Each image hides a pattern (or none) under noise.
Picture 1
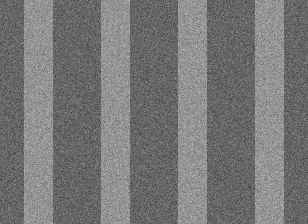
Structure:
vertical stripes
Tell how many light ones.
4
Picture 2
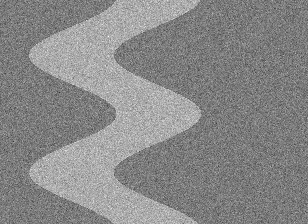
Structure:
a wavy band
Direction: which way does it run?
top to bottom
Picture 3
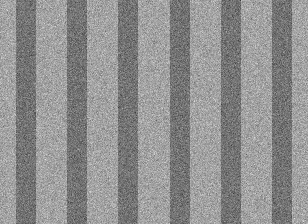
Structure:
vertical stripes
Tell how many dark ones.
6
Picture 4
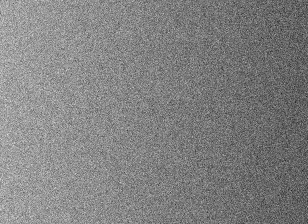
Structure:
a smooth slope
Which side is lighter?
left
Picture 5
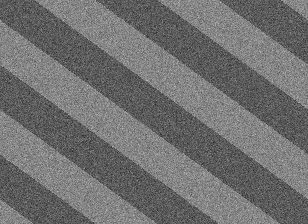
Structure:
diagonal stripes
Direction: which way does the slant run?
top left to bottom right
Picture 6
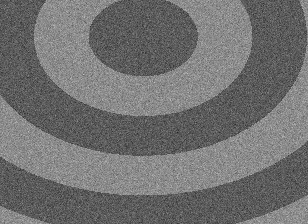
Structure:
rings round one point
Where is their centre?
top middle
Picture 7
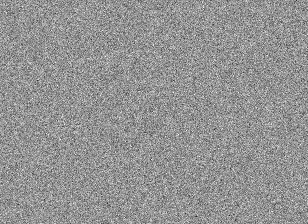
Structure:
only noise
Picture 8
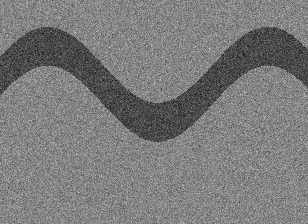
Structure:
a wavy band
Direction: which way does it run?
left to right
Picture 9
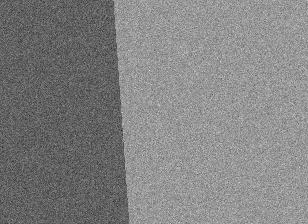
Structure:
a sharp edge
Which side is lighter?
right
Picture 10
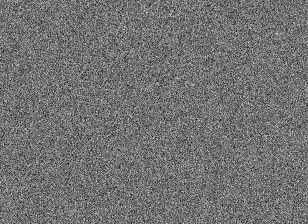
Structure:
only noise
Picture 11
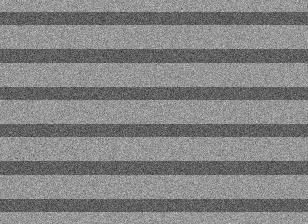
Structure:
horizontal stripes
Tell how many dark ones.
6
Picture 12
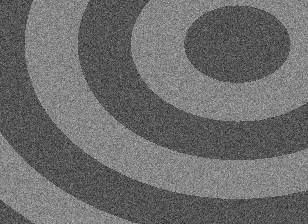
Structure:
rings round one point
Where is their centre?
top right
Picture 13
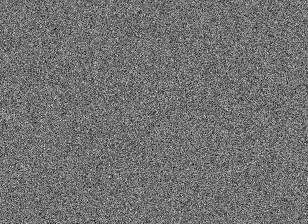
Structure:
only noise
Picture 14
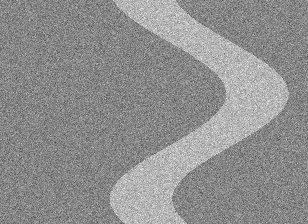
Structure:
a wavy band
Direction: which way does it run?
top to bottom
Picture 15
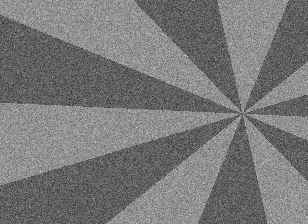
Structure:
spokes from one point
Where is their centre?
middle right
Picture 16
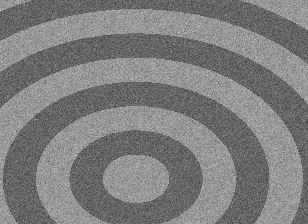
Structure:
rings round one point
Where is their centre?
bottom middle
